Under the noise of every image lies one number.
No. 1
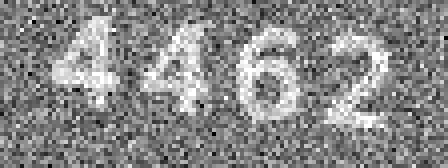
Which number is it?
4462
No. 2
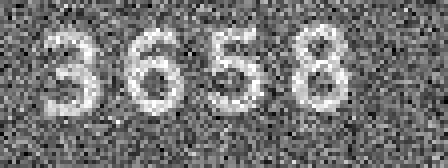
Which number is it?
3658
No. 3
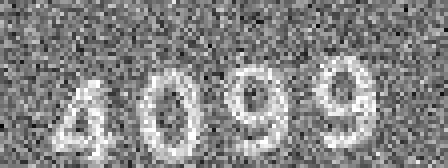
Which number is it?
4099
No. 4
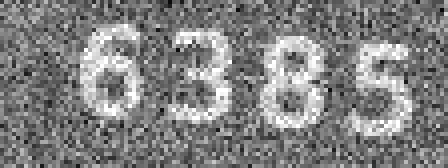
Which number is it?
6385
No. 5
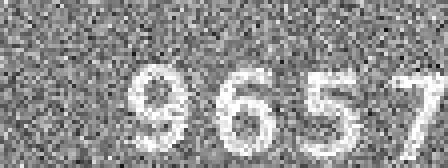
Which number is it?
9657
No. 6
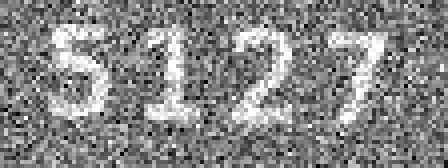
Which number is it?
5127
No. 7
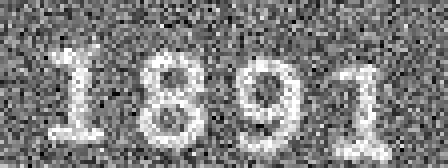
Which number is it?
1891
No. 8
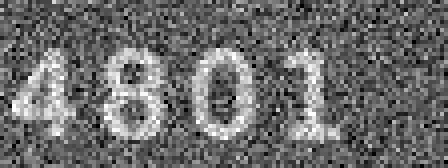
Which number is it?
4801
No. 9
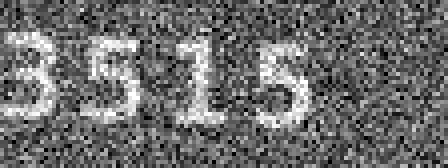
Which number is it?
3515
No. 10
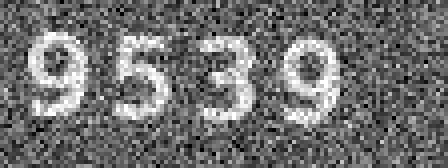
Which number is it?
9539
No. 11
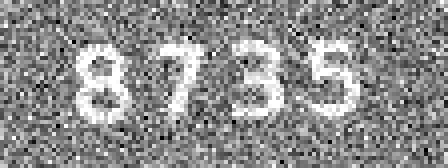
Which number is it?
8735
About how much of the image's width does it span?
two thirds
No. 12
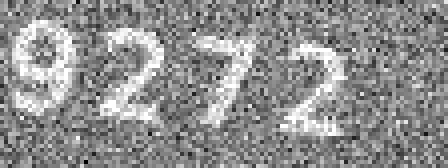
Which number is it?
9272
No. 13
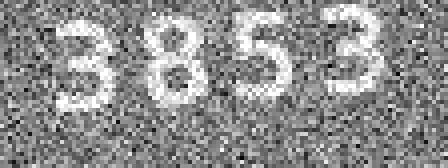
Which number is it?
3853
